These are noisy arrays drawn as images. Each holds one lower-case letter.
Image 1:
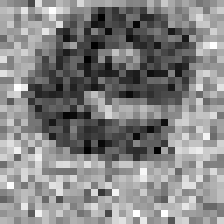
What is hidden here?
dark e
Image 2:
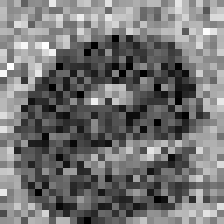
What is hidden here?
dark e
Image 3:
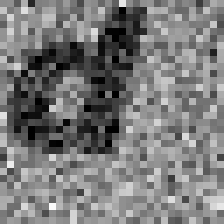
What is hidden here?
dark d
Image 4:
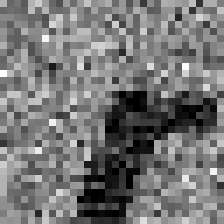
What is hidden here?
dark r
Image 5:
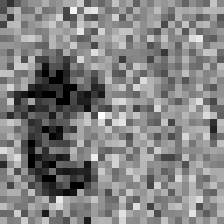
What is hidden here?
dark t
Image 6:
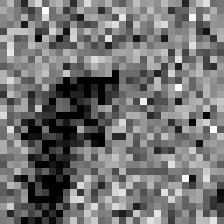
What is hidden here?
dark f
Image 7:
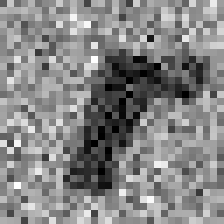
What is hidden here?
dark r
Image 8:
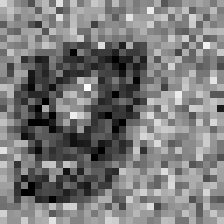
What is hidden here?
dark g
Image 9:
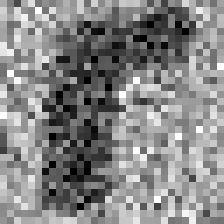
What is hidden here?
dark r
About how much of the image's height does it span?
nearly all
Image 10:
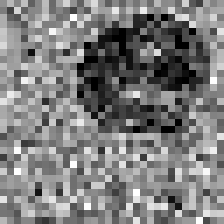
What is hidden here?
dark e
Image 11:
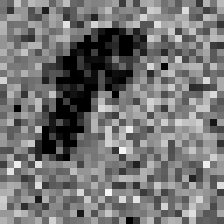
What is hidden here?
dark f
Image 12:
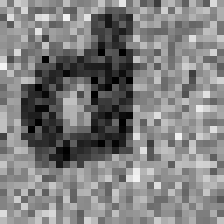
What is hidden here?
dark d
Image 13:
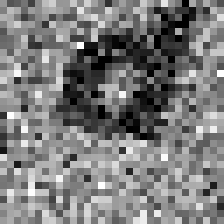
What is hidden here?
dark d
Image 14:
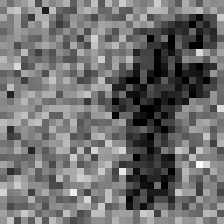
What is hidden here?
dark f
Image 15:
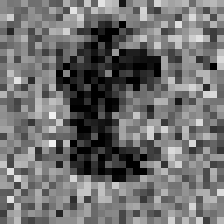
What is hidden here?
dark t
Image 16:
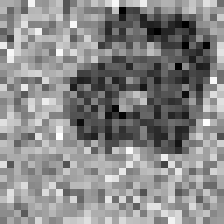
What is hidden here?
dark a
